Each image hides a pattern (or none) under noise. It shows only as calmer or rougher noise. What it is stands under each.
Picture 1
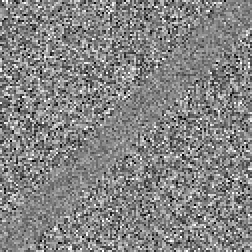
a diagonal band
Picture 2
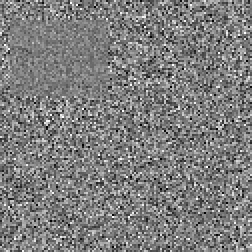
one block
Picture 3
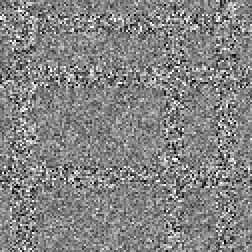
bands of rows crossing bands of columns
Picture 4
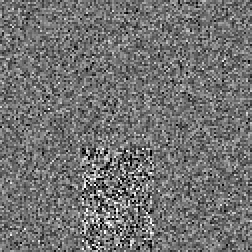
one block
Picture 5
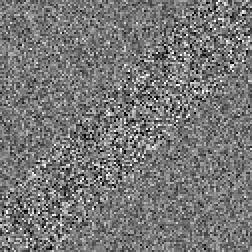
a diagonal band
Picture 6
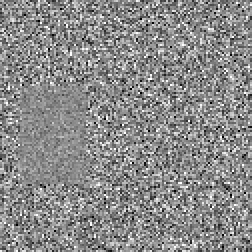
one block
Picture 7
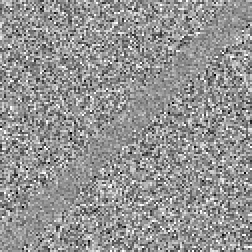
a diagonal band
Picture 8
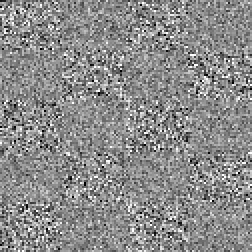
a checkerboard
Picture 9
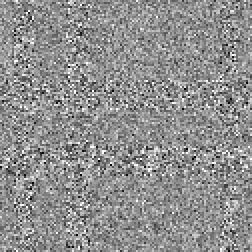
bands of rows crossing bands of columns
